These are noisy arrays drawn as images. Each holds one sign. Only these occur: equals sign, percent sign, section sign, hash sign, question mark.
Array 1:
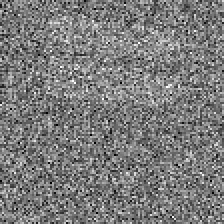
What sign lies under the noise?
equals sign
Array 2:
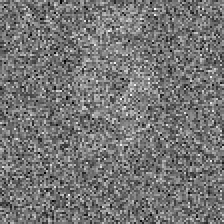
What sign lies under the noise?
section sign
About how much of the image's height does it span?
two thirds
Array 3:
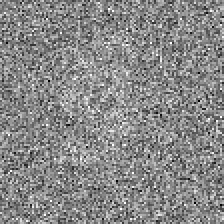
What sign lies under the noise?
section sign
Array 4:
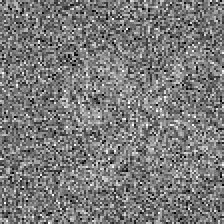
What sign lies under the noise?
percent sign
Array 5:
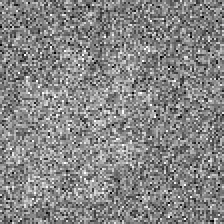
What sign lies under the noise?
hash sign
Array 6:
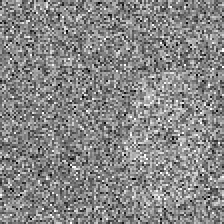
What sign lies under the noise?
section sign
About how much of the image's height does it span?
two thirds
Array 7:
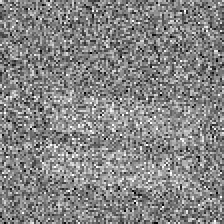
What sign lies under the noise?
equals sign
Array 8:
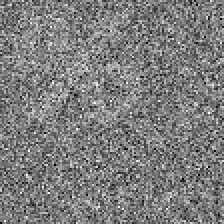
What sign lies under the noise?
percent sign
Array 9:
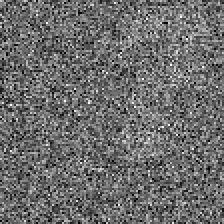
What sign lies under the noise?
question mark
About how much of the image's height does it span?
two thirds
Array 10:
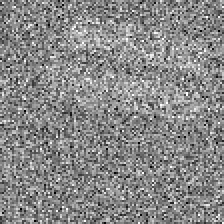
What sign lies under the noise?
equals sign
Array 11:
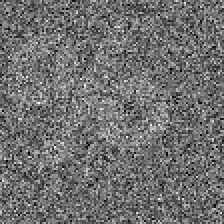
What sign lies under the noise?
percent sign
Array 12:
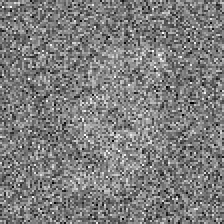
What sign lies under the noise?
section sign
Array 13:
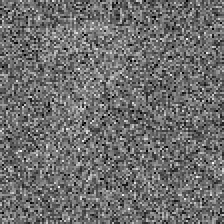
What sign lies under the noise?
question mark
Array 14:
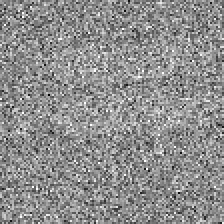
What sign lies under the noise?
equals sign
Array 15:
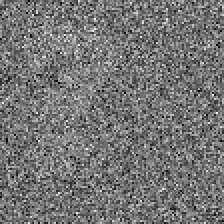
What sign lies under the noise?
question mark
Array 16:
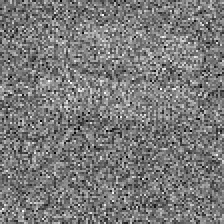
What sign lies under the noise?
equals sign
